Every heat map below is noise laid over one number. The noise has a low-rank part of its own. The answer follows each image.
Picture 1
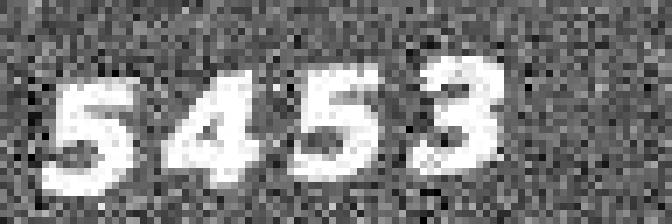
5453
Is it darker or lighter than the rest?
lighter
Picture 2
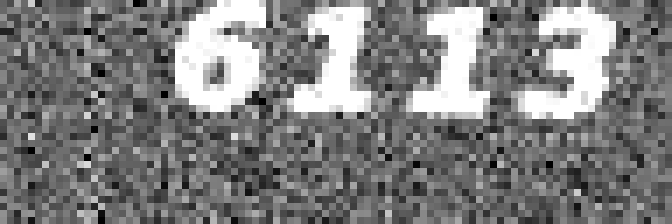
6113
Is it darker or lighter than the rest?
lighter
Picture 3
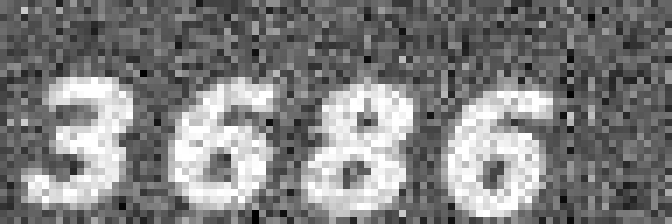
3686
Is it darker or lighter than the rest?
lighter
